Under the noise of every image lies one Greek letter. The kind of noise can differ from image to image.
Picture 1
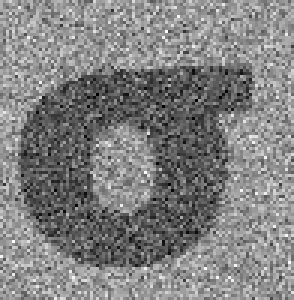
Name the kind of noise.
independent entries
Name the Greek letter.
sigma
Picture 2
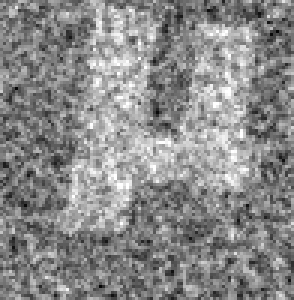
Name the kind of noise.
blotchy
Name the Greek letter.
mu
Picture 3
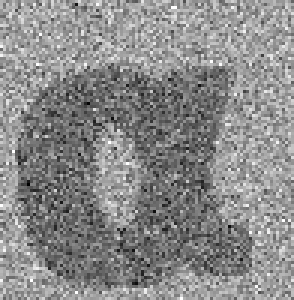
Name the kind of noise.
independent entries
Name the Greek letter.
alpha
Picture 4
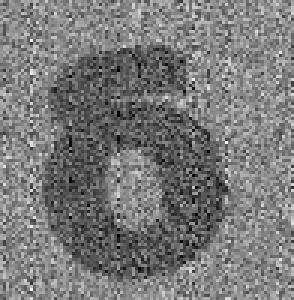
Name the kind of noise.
columns of uneven size
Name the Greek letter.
delta
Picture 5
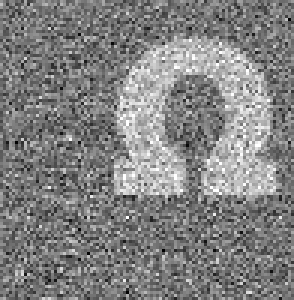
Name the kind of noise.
low rank plus noise
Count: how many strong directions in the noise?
three or four
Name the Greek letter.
omega
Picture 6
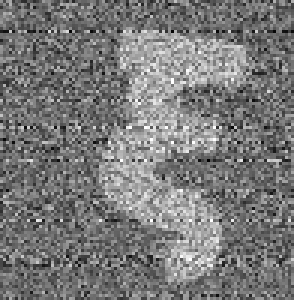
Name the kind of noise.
rows of uneven size
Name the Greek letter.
xi
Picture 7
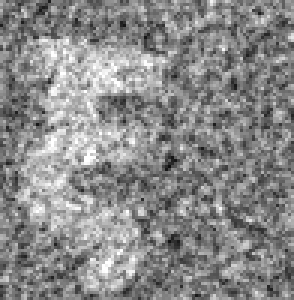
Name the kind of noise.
blotchy
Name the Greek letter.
xi
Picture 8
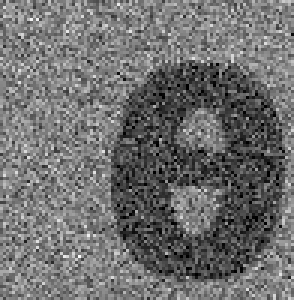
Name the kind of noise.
independent entries
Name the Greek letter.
theta
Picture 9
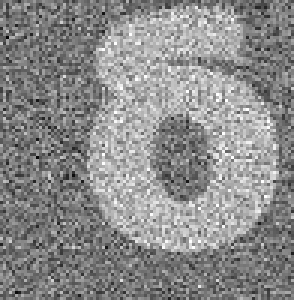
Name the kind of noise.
low rank plus noise
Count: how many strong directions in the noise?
three or four
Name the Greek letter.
delta
